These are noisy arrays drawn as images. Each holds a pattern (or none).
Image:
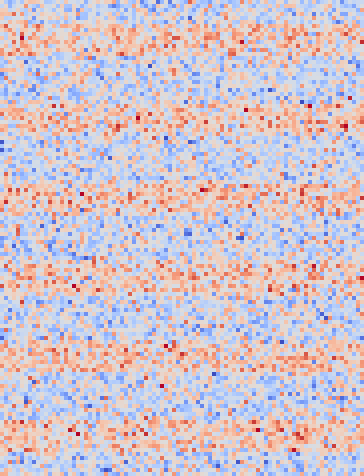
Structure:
horizontal stripes
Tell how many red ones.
6
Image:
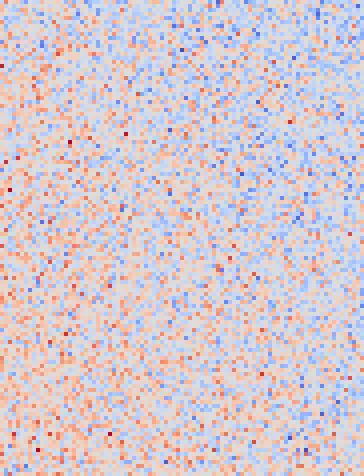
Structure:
a smooth slope
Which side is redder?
bottom left
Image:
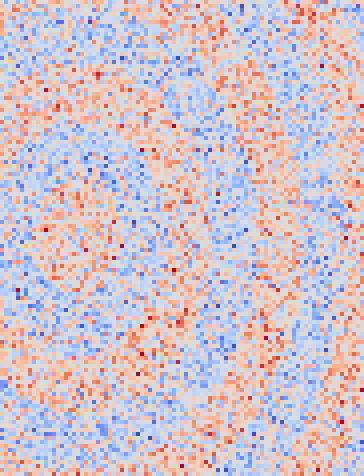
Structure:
rings round one point
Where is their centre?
middle left
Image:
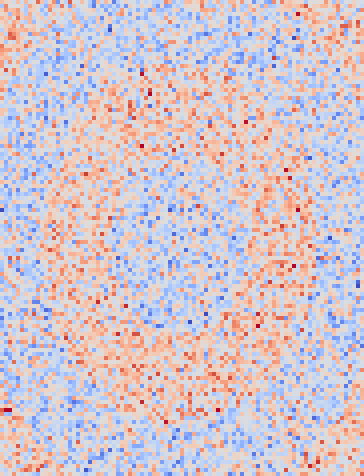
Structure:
rings round one point
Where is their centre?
centre
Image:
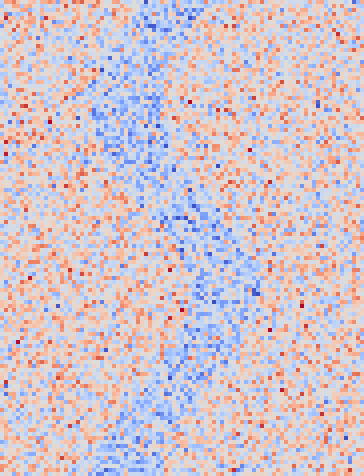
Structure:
a wavy band
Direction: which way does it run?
top to bottom
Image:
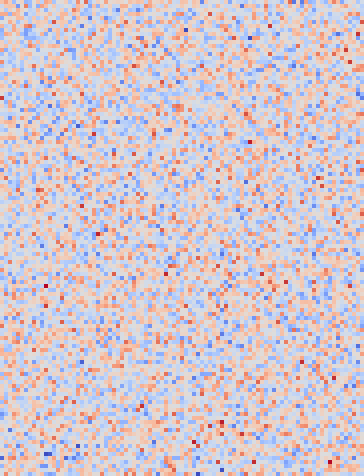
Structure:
only noise
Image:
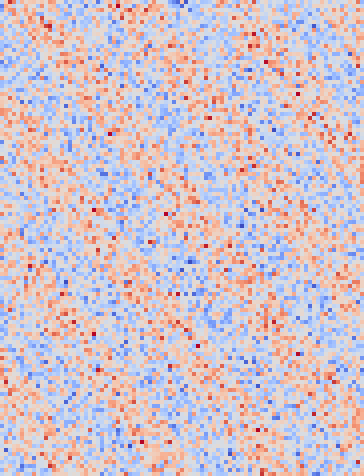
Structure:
diagonal stripes
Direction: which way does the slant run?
top left to bottom right
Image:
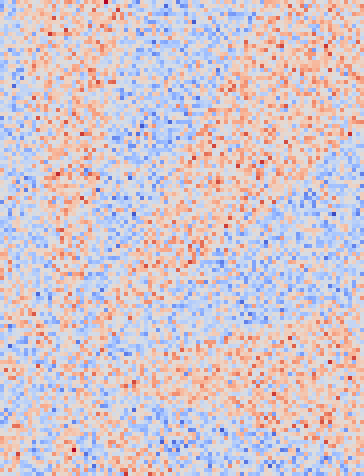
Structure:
spokes from one point
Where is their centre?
bottom left
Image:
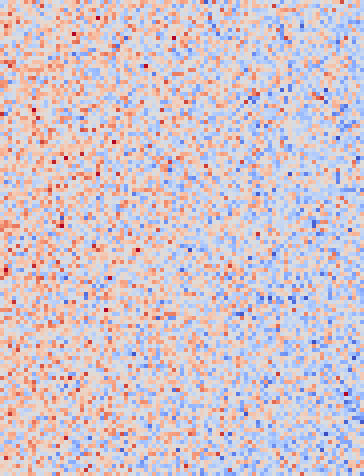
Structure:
a smooth slope
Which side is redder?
left
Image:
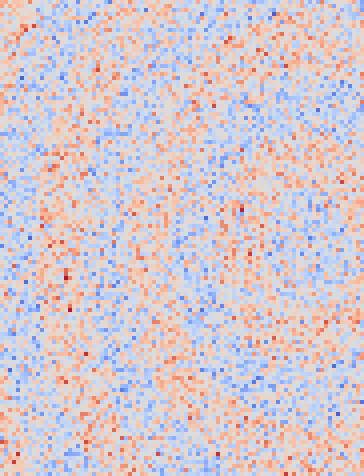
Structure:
rings round one point
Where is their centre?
middle right
